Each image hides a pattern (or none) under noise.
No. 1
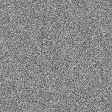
only noise
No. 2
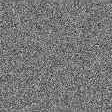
only noise
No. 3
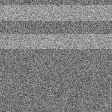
bands of rows
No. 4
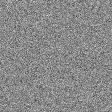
only noise
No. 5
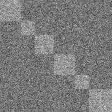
blocks along the diagonal
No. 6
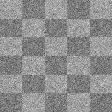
a checkerboard
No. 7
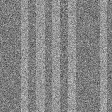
bands of columns
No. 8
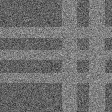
bands of rows crossing bands of columns
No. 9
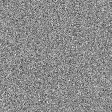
only noise
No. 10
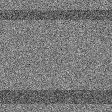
bands of rows
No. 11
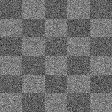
a checkerboard
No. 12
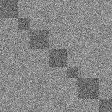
blocks along the diagonal
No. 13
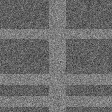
bands of rows crossing bands of columns
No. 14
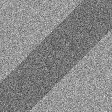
a diagonal band
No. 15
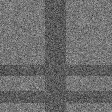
bands of rows crossing bands of columns
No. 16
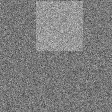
one block
